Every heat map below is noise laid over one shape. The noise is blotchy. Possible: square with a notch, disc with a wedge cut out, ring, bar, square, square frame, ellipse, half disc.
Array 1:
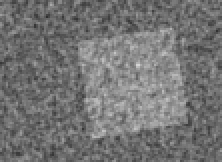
square
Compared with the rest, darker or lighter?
lighter
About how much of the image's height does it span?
two thirds
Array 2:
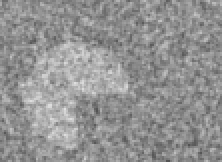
disc with a wedge cut out
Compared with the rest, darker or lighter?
lighter
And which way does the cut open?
down and right
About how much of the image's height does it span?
two thirds
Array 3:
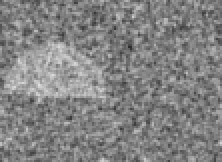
half disc
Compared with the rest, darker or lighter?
lighter
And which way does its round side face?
up
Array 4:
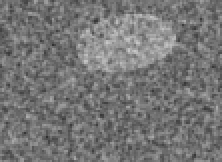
ellipse
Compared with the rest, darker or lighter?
lighter
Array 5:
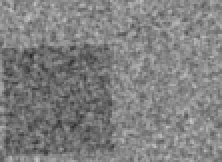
square
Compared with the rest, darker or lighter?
darker
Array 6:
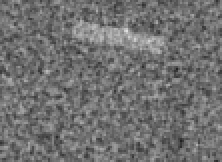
bar
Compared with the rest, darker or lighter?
lighter
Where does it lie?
top middle
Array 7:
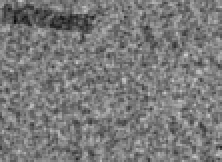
bar
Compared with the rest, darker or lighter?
darker
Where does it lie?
top left
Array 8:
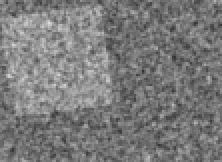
square
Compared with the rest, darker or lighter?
lighter
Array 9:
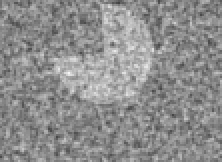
disc with a wedge cut out
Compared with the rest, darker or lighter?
lighter
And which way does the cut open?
up and left
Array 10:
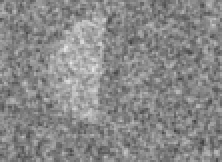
half disc
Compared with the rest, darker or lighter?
lighter
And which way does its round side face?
left
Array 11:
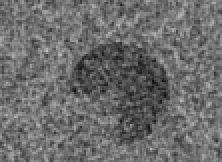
disc with a wedge cut out
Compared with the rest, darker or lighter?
darker
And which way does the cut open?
down and left
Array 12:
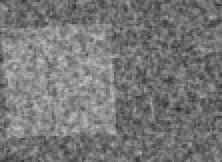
square
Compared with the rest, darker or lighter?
lighter
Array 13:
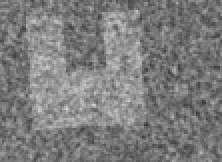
square with a notch
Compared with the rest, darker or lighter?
lighter
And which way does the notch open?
up
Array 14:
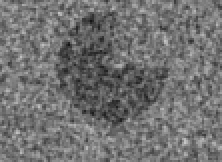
disc with a wedge cut out
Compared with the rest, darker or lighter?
darker
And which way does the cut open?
up and right
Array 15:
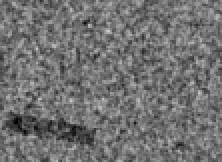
bar
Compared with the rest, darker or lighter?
darker
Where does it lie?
bottom left
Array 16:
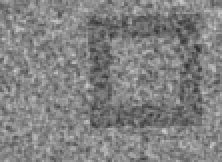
square frame
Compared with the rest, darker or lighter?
darker
